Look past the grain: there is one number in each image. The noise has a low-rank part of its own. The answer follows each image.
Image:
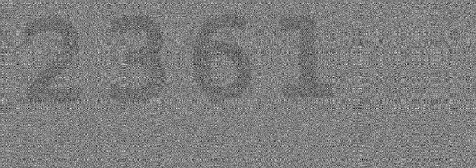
2361
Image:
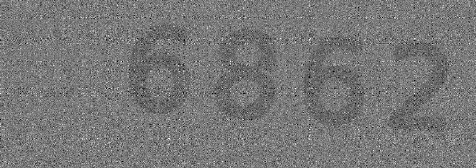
6862
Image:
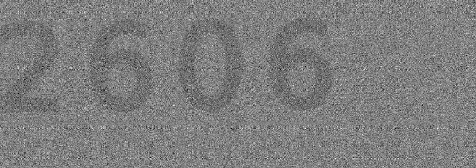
2606
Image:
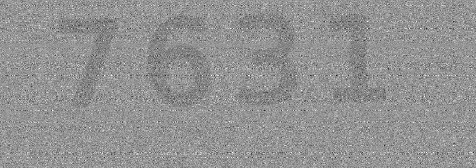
7631
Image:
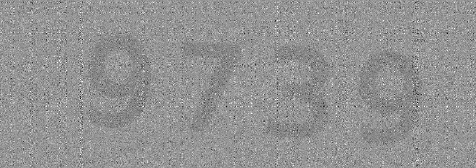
9739
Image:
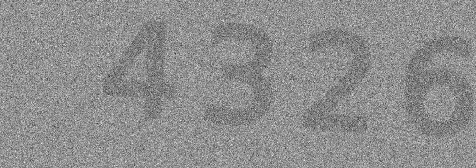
4326
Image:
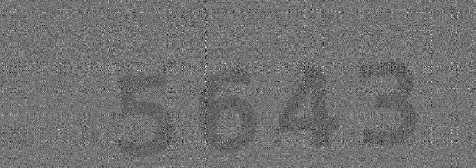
5643
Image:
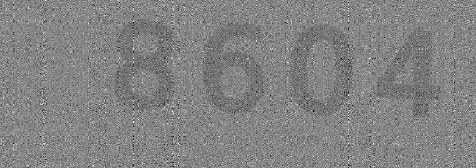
8604
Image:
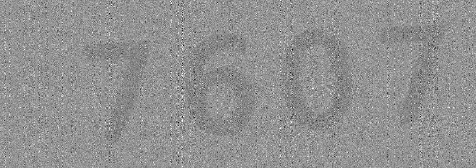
7607
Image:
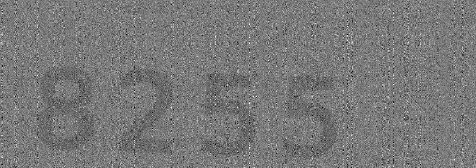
8255
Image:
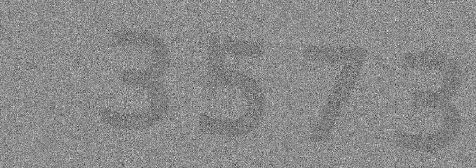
3573
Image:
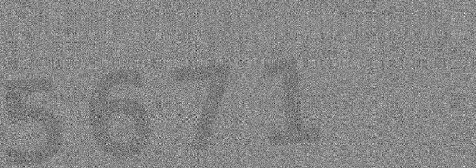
5671
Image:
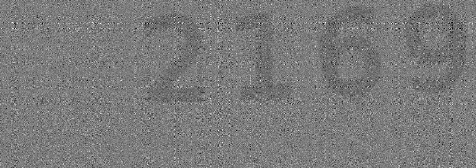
2169
